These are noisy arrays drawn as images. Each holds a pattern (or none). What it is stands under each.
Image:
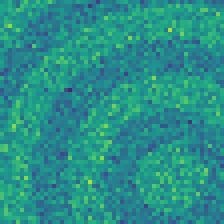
rings round one point
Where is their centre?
bottom right
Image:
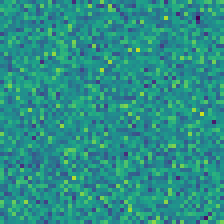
only noise
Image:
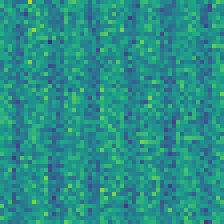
vertical stripes
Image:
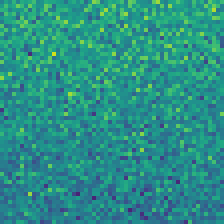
a smooth slope
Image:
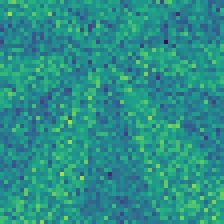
spokes from one point
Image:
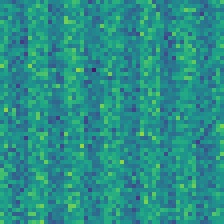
vertical stripes
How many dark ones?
6
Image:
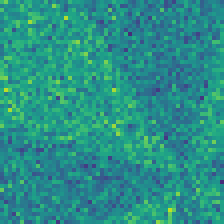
spokes from one point
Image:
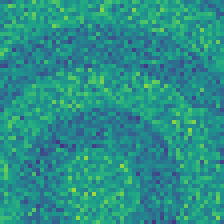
rings round one point
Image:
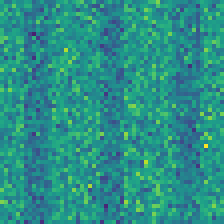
vertical stripes
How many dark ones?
3
